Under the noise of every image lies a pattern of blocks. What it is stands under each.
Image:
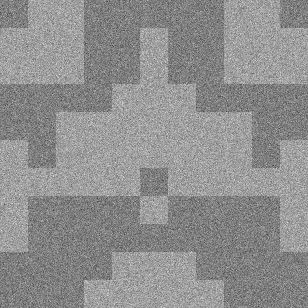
left and right mirror each other
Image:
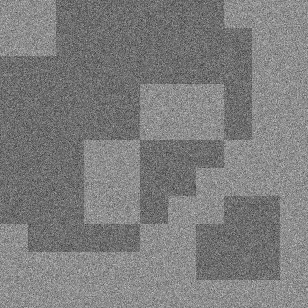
mirrored about the diagonal from the top left
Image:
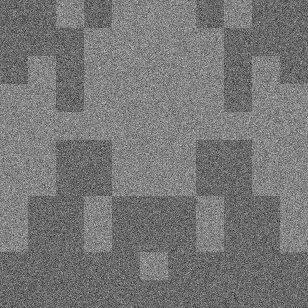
left and right mirror each other
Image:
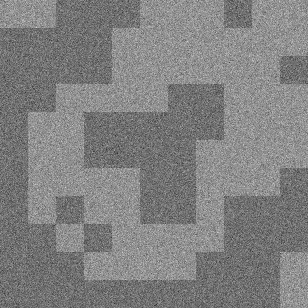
mirrored about the diagonal from the bottom left
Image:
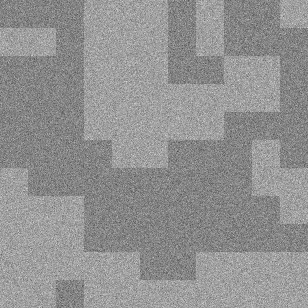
no symmetry
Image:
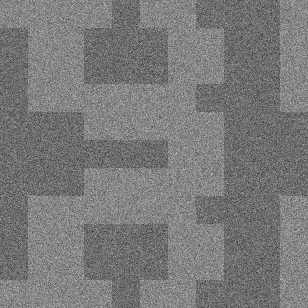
top and bottom mirror each other
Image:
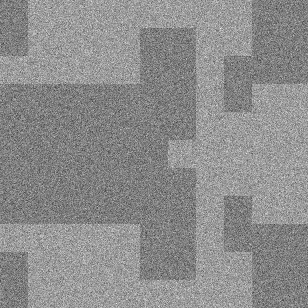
top and bottom mirror each other
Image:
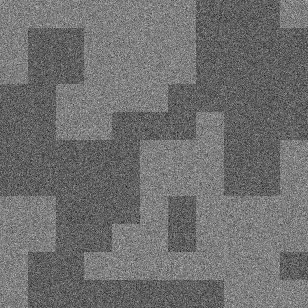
no symmetry
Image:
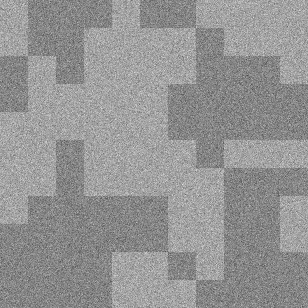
no symmetry
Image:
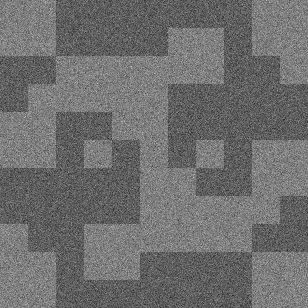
the same after a half turn
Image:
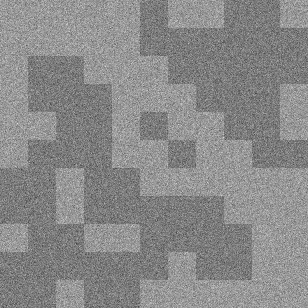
mirrored about the diagonal from the bottom left
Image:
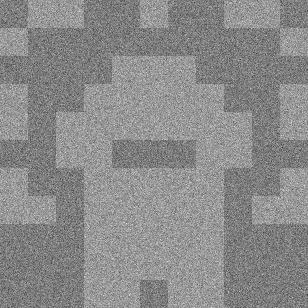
left and right mirror each other
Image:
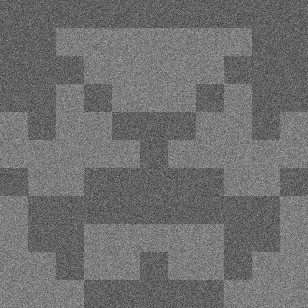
left and right mirror each other
